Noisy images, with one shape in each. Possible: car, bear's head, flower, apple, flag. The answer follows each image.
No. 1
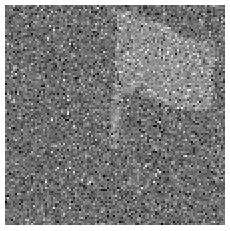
flag
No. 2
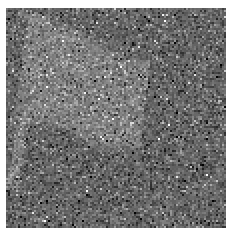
flag
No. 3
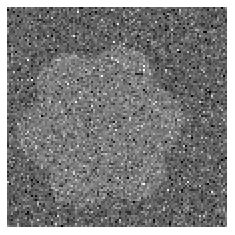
flower
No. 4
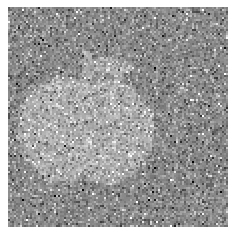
apple
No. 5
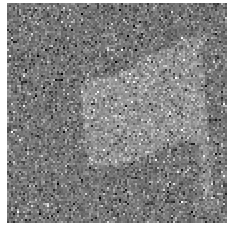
flag
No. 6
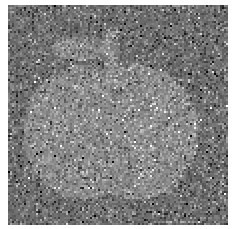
apple
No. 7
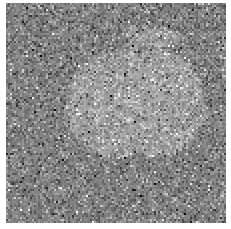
apple
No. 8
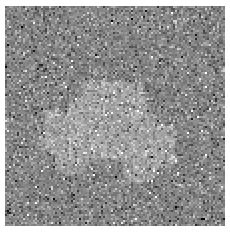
car
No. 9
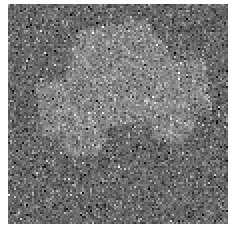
car
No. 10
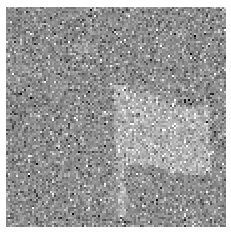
flag
